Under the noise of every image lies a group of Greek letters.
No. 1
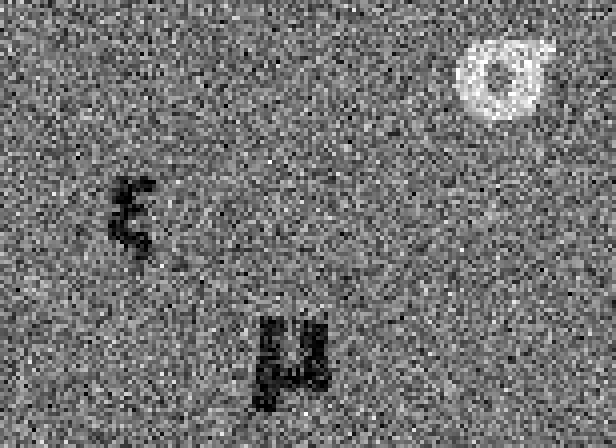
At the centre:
nothing
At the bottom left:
nothing
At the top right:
sigma
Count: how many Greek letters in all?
3
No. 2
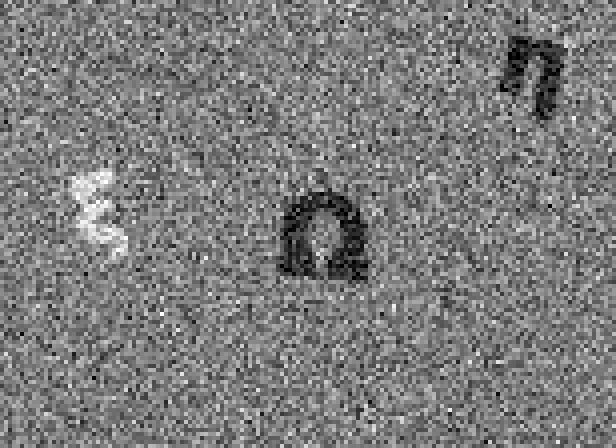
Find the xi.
middle left
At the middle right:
nothing
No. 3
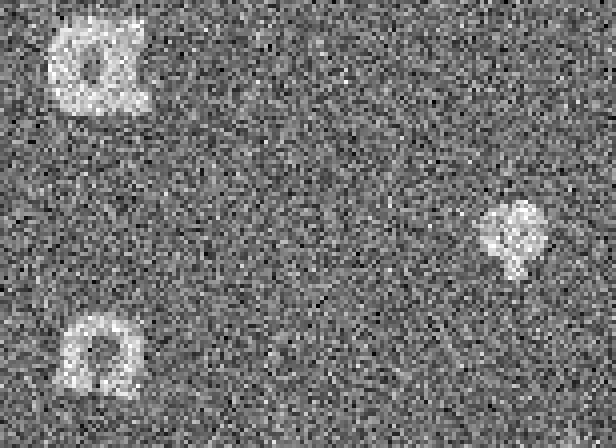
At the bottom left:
omega
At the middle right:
phi
